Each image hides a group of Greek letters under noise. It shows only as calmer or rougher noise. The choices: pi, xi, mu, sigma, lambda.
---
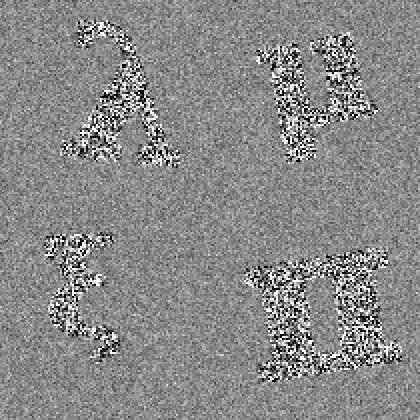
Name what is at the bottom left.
xi
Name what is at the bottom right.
pi
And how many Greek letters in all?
4
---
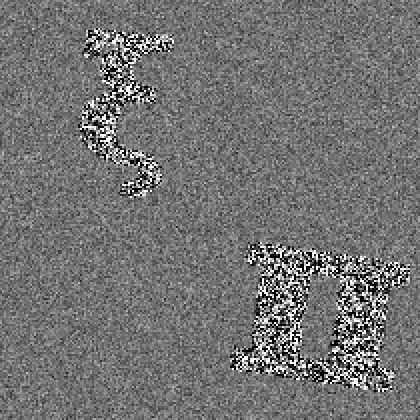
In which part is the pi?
bottom right
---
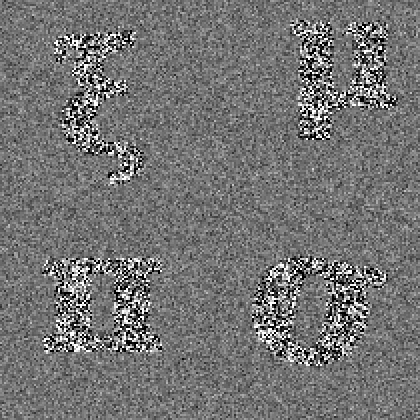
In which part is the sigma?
bottom right
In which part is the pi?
bottom left
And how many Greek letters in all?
4
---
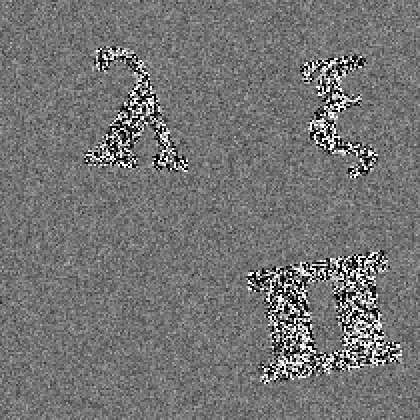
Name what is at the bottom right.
pi
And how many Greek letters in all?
3
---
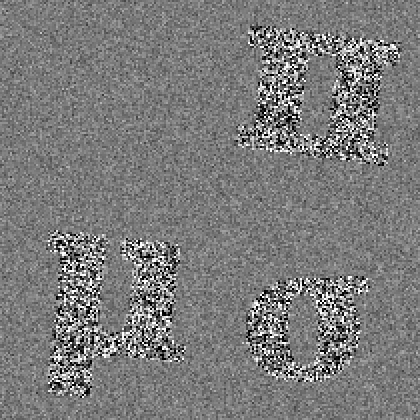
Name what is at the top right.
pi
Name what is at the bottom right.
sigma
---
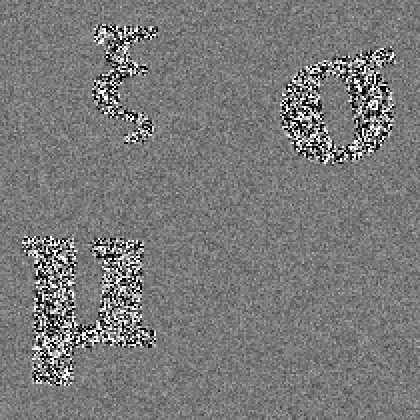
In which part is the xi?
top left
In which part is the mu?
bottom left
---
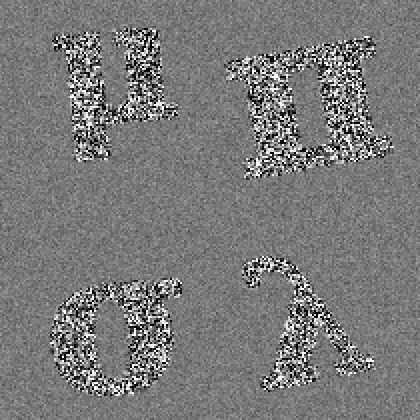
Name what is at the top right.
pi
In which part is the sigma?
bottom left
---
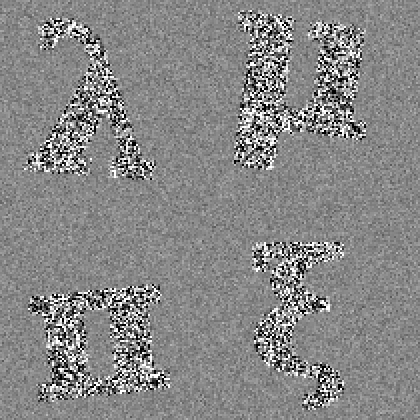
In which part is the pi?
bottom left
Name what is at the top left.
lambda
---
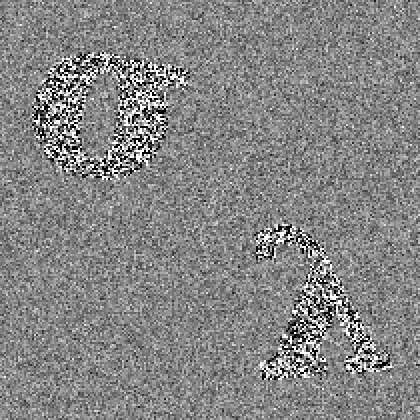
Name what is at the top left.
sigma
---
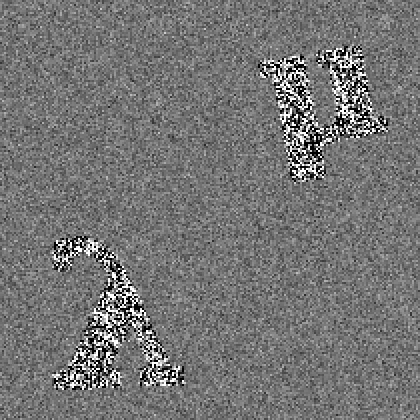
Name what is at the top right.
mu
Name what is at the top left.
nothing
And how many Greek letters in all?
2
